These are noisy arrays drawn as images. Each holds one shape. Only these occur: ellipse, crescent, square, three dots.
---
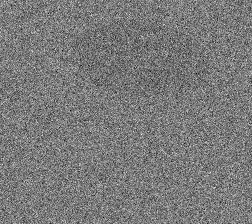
ellipse
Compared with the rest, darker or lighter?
darker
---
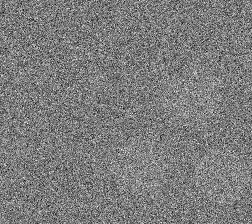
three dots
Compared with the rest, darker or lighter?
lighter
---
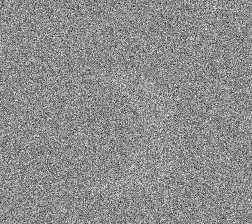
crescent
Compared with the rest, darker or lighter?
lighter
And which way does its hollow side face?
left
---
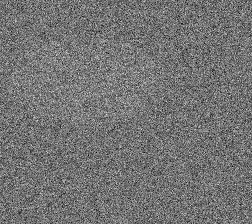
ellipse
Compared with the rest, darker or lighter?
lighter
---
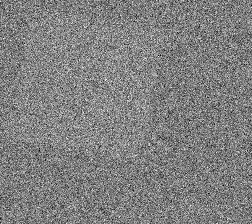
square
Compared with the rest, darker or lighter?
lighter
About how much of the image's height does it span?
two thirds
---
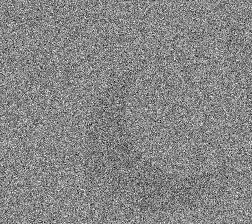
crescent
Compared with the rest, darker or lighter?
darker
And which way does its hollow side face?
up and right
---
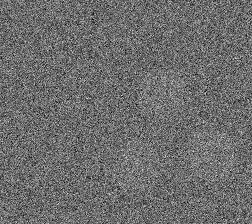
three dots
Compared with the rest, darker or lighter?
lighter
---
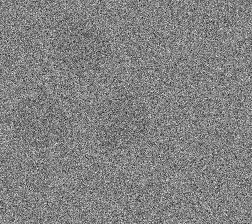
three dots
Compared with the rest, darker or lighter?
darker
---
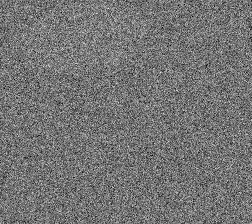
ellipse
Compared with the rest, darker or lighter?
lighter
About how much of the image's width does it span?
half
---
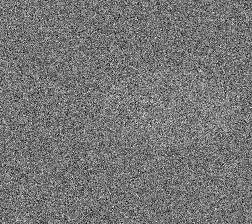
ellipse
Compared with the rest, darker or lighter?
lighter
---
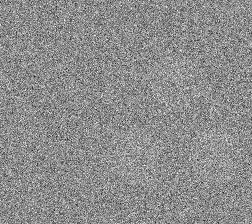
three dots
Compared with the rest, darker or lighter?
lighter
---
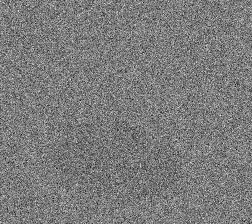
ellipse
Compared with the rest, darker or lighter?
darker
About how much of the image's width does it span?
half
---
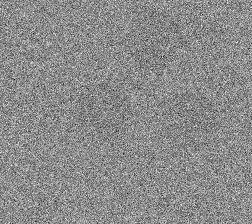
three dots
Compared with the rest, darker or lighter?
darker
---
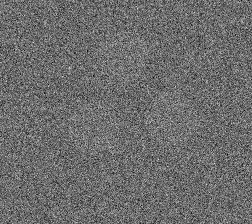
three dots
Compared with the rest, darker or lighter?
lighter
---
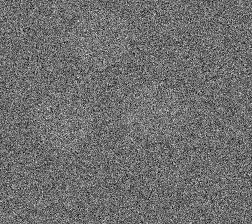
three dots
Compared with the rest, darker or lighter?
lighter
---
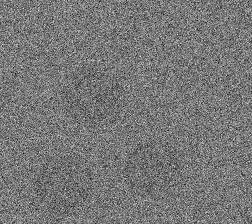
three dots
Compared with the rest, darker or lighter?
darker
